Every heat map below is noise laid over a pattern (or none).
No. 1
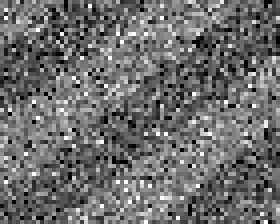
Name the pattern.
diagonal stripes
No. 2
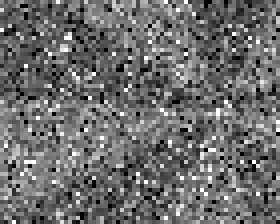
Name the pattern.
spokes from one point
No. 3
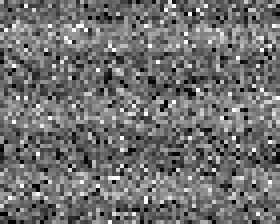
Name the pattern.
horizontal stripes
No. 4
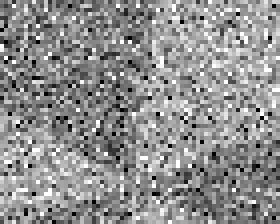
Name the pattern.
spokes from one point
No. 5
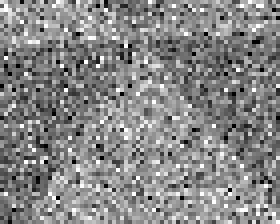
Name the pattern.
spokes from one point
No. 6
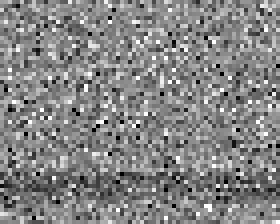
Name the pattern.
one horizontal stripe
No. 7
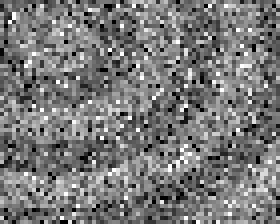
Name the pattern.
rings round one point
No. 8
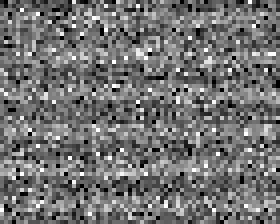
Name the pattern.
horizontal stripes
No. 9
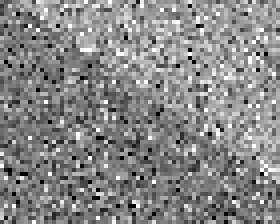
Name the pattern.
a sharp edge
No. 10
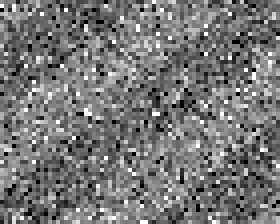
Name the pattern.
diagonal stripes
